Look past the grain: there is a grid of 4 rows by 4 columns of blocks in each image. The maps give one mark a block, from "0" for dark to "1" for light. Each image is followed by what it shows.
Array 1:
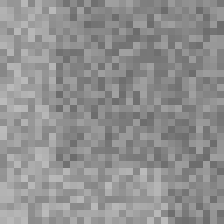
1 0 0 0
1 0 0 0
1 0 0 0
1 1 1 0
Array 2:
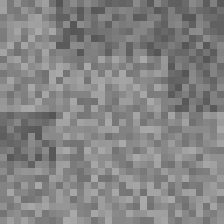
1 0 0 0
1 1 1 0
0 1 1 1
1 1 1 1
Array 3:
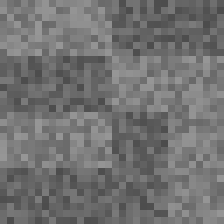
1 1 0 0
0 0 1 1
1 1 0 1
0 0 0 1
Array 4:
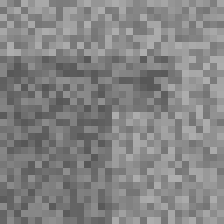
1 1 1 1
0 0 0 1
0 0 1 1
0 0 1 1
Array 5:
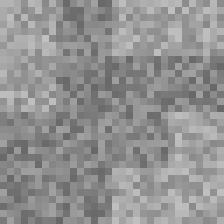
1 0 1 1
1 0 0 0
0 0 0 1
0 0 1 1
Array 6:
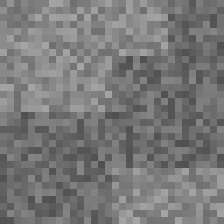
1 1 1 0
1 1 0 0
0 0 0 0
0 0 1 1
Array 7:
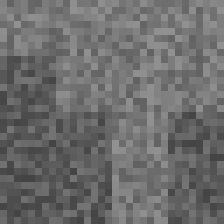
1 1 1 1
0 1 1 1
0 0 1 0
0 0 1 0
